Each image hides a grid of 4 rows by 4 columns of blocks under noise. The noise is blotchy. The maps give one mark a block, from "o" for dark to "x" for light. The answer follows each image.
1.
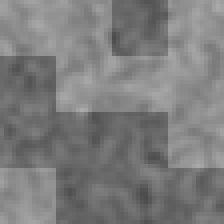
x x o x
o x x x
o o o x
x o o o
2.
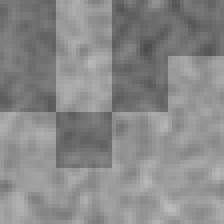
o x o o
o x o x
x o x x
x x x x
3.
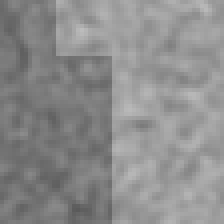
o x x x
o o x x
o o x x
o o x x
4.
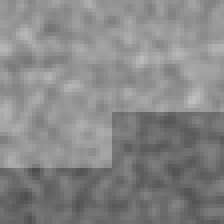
x x x x
x x x x
x x o o
o o o o
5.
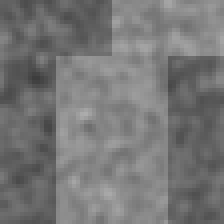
o o x x
o x x o
o x x o
o x x o
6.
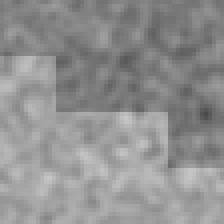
o o o o
x o o o
x x x o
x x x x
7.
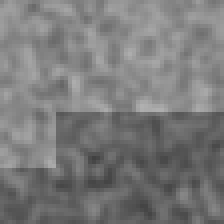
x x x x
x x x x
x o o o
o o o o
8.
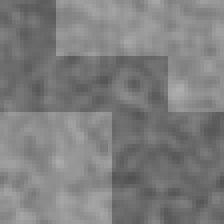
o x x x
o o o x
x x o o
x x o o
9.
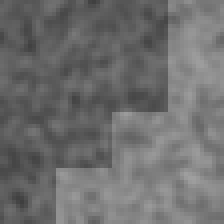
o o o x
o o o x
o o x x
o x x x
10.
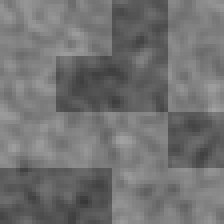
x x o x
x o o x
x x x o
o o x x
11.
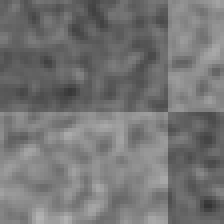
o o o x
o o o x
x x x o
x x x o
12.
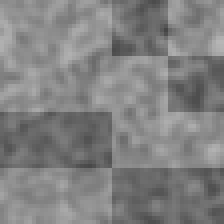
x x o x
x x x o
o o x x
x x o o
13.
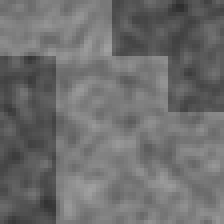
x x o o
o x x o
o x x x
o x x x
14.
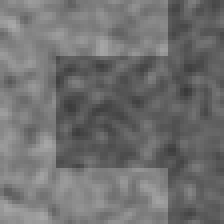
x x x o
x o o o
x o o o
x x x o
